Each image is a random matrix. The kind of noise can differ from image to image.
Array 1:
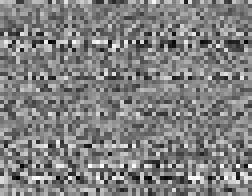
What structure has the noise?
rows of uneven size
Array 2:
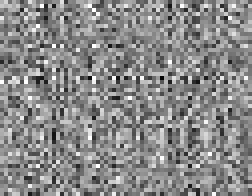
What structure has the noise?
low rank plus noise
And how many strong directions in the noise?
three or four
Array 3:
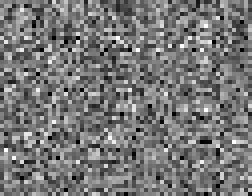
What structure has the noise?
low rank plus noise
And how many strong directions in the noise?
three or four
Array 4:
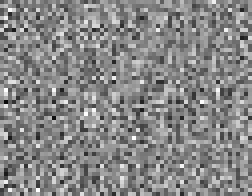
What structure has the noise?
low rank plus noise
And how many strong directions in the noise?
three or four
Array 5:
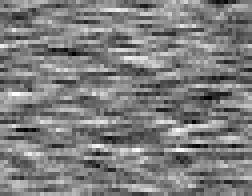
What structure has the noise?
streaked along the rows
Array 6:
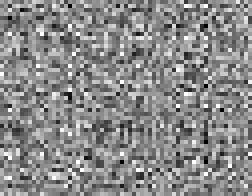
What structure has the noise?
low rank plus noise
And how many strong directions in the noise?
three or four
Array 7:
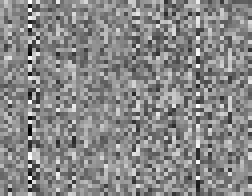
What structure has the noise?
columns of uneven size
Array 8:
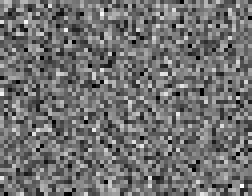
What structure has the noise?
independent entries
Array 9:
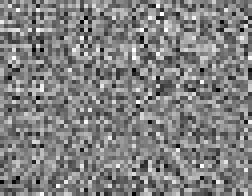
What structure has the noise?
low rank plus noise
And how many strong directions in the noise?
three or four
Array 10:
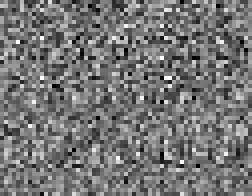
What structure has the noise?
low rank plus noise
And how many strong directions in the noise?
five to eight
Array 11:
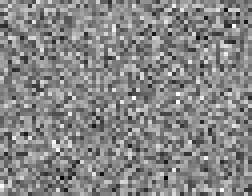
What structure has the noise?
independent entries
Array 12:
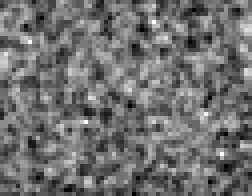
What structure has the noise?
blotchy
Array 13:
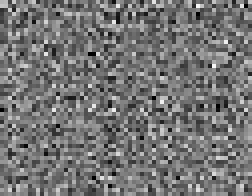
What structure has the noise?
low rank plus noise
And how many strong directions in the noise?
five to eight
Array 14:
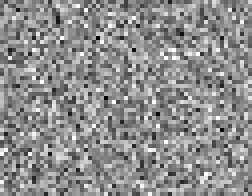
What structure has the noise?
independent entries
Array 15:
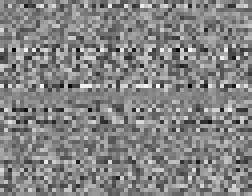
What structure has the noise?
rows of uneven size
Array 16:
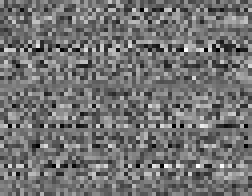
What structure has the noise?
rows of uneven size
